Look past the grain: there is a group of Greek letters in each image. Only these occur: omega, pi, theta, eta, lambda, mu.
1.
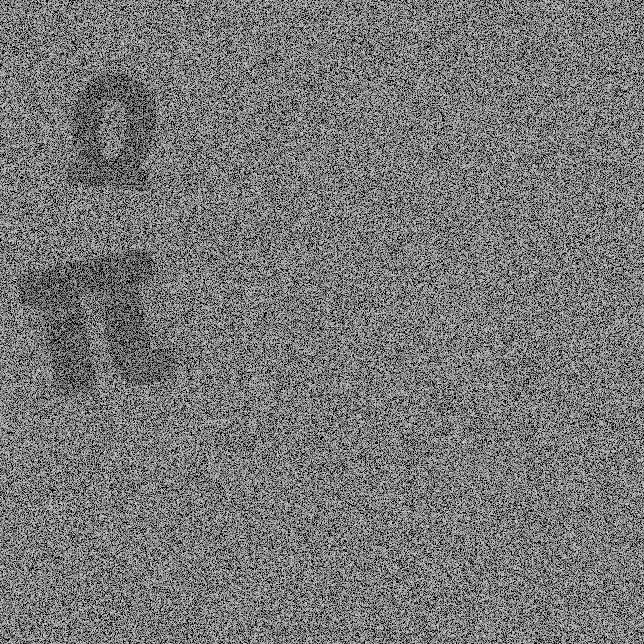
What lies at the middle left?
pi
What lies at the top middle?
nothing
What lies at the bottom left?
nothing
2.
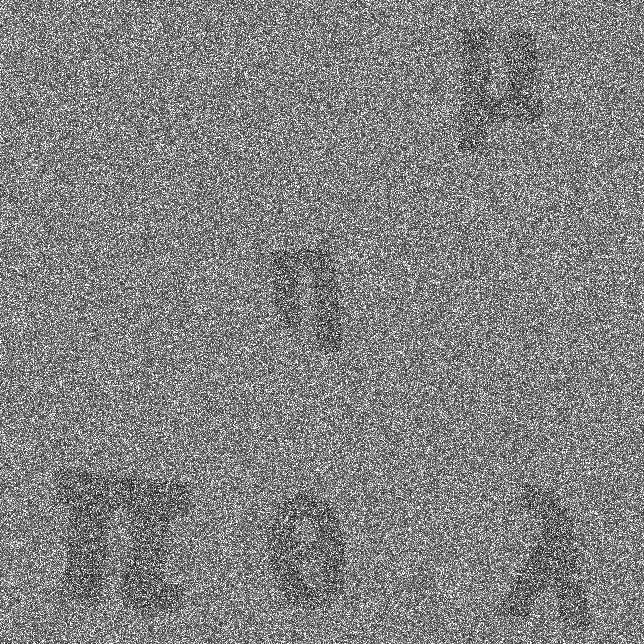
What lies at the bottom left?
pi
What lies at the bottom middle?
theta
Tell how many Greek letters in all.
5
